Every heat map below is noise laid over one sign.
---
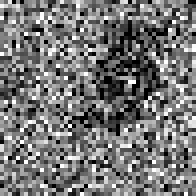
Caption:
dark section sign
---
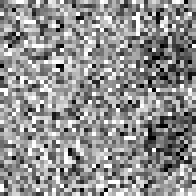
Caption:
dark colon
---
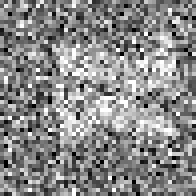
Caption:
light not-equal sign
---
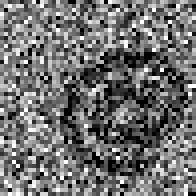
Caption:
dark at sign
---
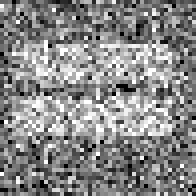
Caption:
light equals sign
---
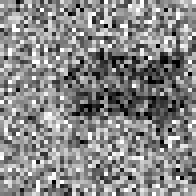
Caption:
dark approximately sign
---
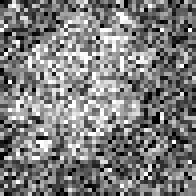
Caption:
light hash sign
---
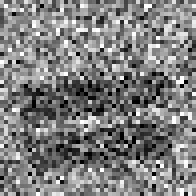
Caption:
dark equals sign
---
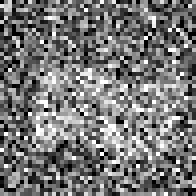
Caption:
light approximately sign
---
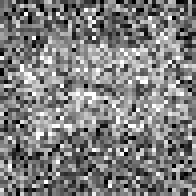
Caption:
light approximately sign
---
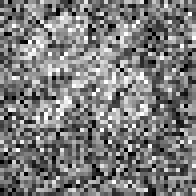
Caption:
light percent sign
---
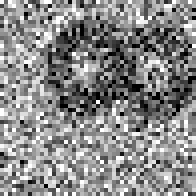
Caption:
dark infinity sign
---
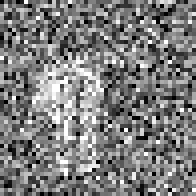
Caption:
light pilcrow
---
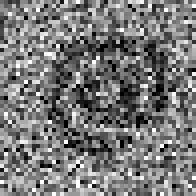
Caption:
dark at sign
